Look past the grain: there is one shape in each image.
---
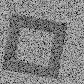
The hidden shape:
square frame
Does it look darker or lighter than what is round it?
darker
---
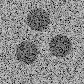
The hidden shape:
three dots
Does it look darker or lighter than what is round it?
darker
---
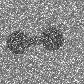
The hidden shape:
dumbbell
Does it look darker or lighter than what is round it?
darker
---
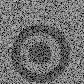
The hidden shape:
bullseye
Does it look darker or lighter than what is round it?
darker
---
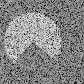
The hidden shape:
disc with a wedge cut out
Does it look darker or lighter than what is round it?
lighter
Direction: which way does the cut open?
down
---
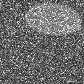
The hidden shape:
ellipse
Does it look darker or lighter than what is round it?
lighter
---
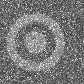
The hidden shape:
bullseye
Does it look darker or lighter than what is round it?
lighter
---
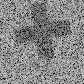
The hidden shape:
cross
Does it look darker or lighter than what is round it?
darker
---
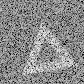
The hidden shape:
triangle frame
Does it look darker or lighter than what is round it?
lighter
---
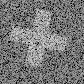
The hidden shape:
cross
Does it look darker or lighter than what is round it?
lighter
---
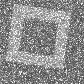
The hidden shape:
square frame
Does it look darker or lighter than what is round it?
lighter
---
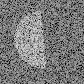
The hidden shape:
half disc
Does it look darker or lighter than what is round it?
lighter
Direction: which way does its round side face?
left
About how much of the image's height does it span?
two thirds
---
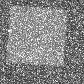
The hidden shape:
square
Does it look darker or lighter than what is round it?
lighter
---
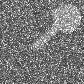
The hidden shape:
lollipop
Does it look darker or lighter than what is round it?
lighter
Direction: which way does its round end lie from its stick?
up and right
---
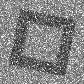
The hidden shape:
square frame
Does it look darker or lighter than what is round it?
darker
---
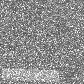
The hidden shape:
bar
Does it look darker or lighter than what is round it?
lighter
